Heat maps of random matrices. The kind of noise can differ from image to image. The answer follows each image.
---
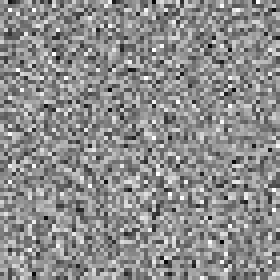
low rank plus noise
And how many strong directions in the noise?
five to eight
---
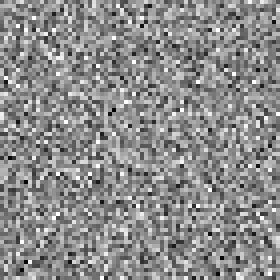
independent entries
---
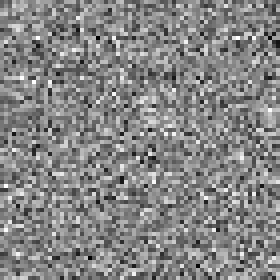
low rank plus noise
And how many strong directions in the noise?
three or four
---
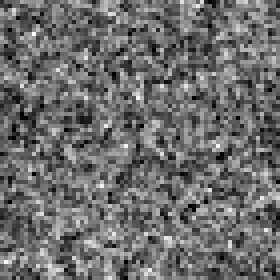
blotchy
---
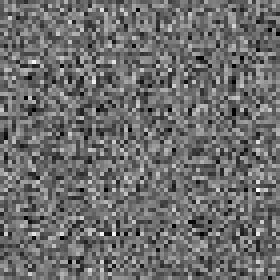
low rank plus noise
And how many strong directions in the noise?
two
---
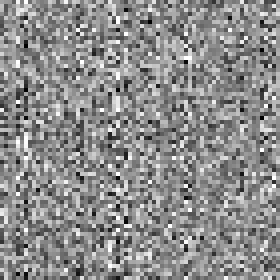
columns of uneven size
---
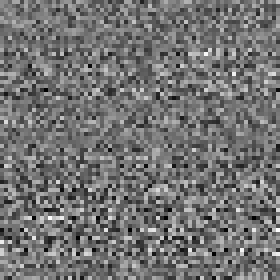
rows of uneven size
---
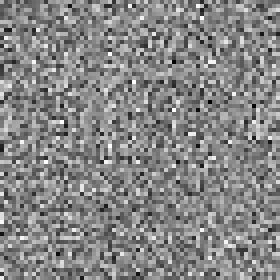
low rank plus noise
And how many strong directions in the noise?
five to eight
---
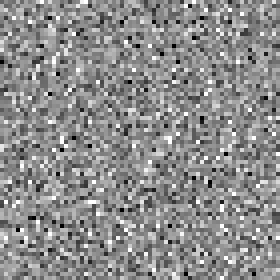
heavy tails
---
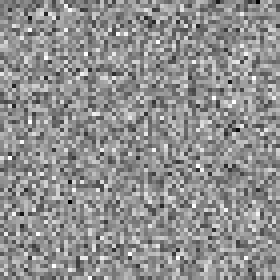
independent entries
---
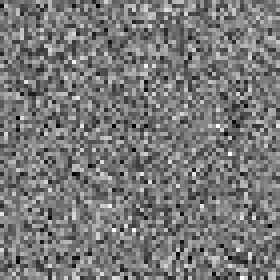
low rank plus noise
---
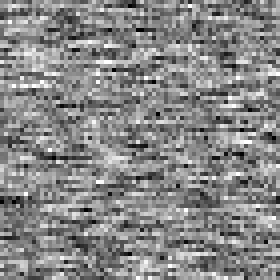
streaked along the rows
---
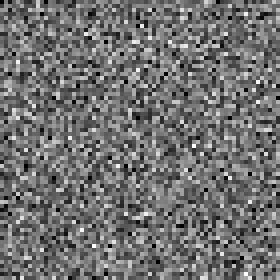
independent entries
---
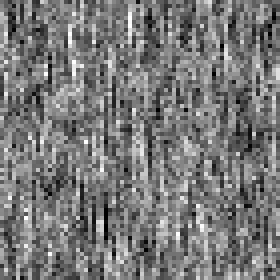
streaked along the columns
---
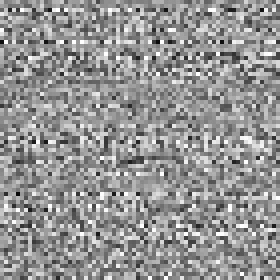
rows of uneven size
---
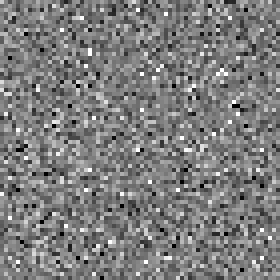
heavy tails
